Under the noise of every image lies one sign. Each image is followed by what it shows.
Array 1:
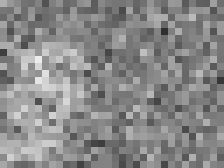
light section sign
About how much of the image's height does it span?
two thirds
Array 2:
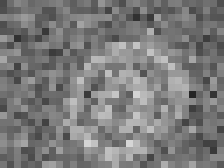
light at sign
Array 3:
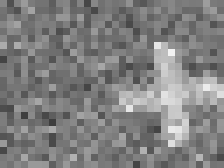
light plus sign
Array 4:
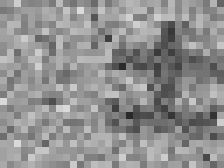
dark plus-minus sign
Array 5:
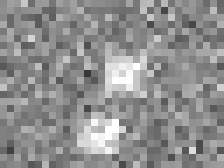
light colon
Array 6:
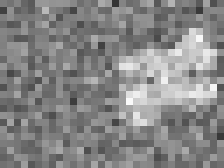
light not-equal sign
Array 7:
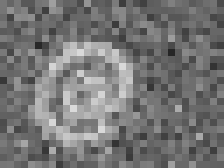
light at sign
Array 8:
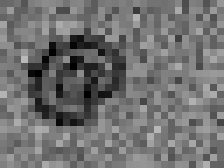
dark at sign
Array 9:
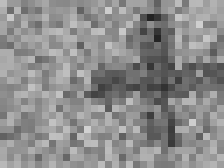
dark plus sign
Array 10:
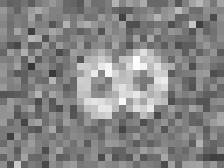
light infinity sign, centre
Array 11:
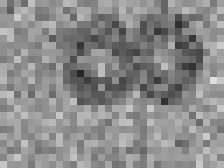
dark infinity sign
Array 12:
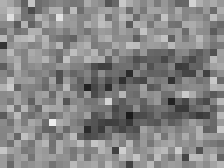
dark equals sign
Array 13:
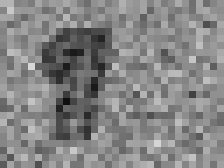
dark pilcrow
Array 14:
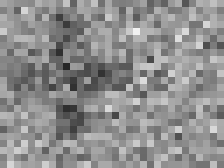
dark plus sign
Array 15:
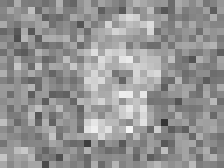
light section sign
